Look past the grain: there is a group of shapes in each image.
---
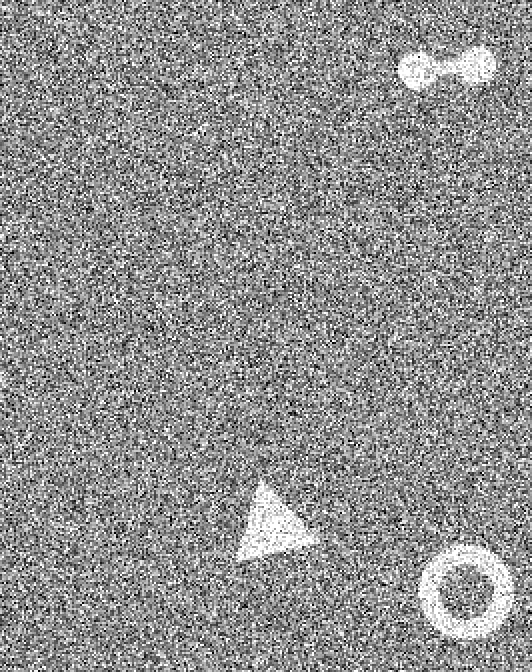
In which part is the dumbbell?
top right
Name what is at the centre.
nothing
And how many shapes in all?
3
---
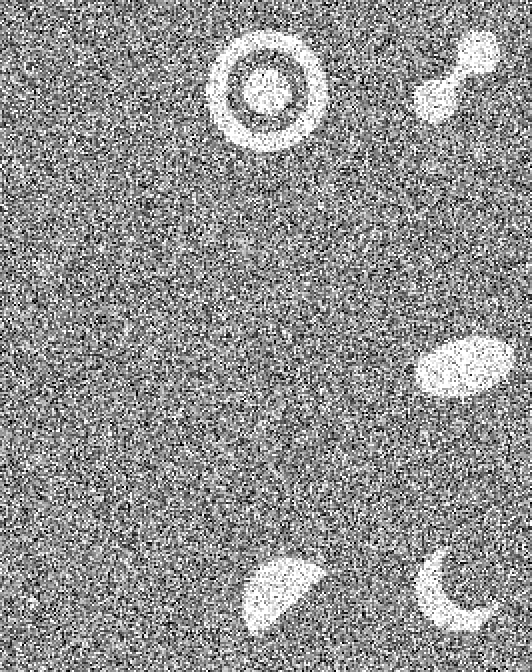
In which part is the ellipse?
middle right
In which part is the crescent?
bottom right
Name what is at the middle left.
nothing
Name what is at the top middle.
bullseye
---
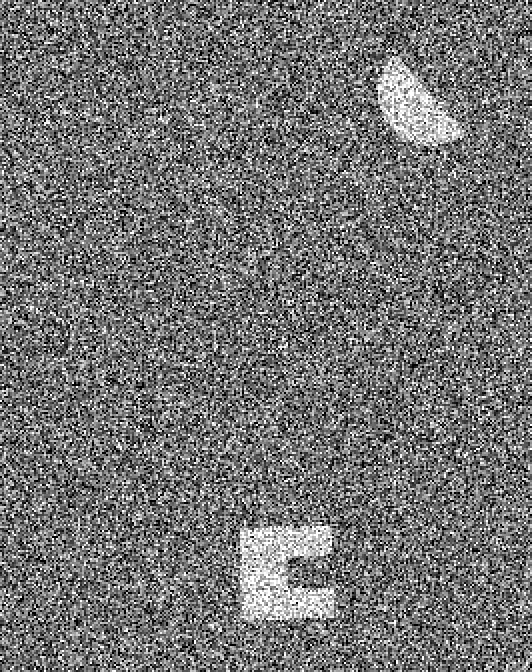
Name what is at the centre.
nothing
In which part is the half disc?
top right
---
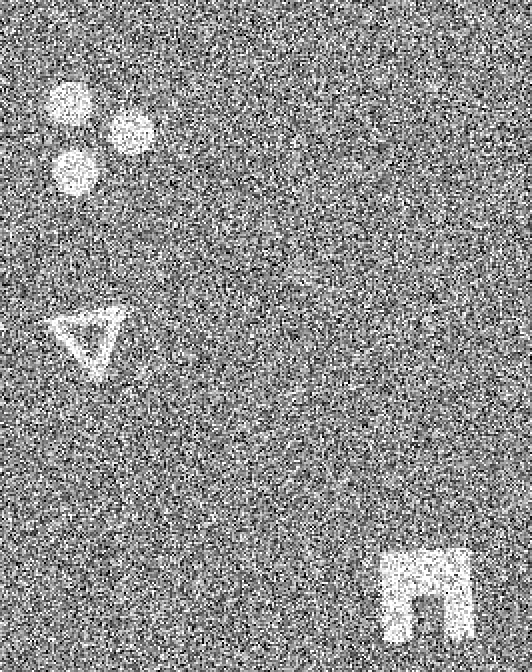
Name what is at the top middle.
nothing
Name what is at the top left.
three dots
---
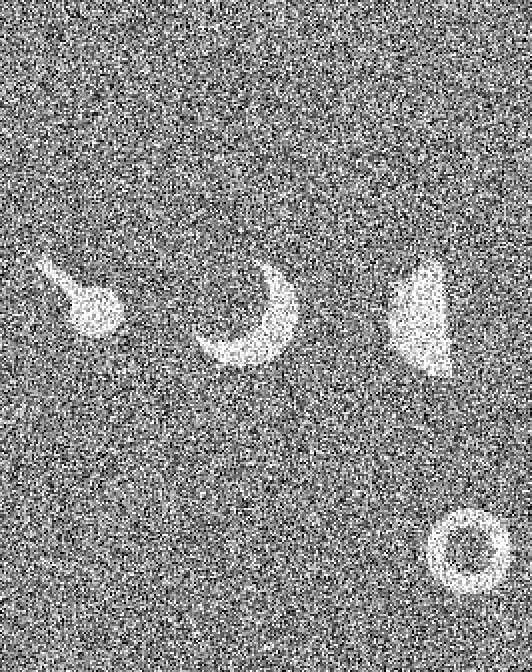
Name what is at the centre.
crescent
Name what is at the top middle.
nothing
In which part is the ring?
bottom right
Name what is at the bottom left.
nothing
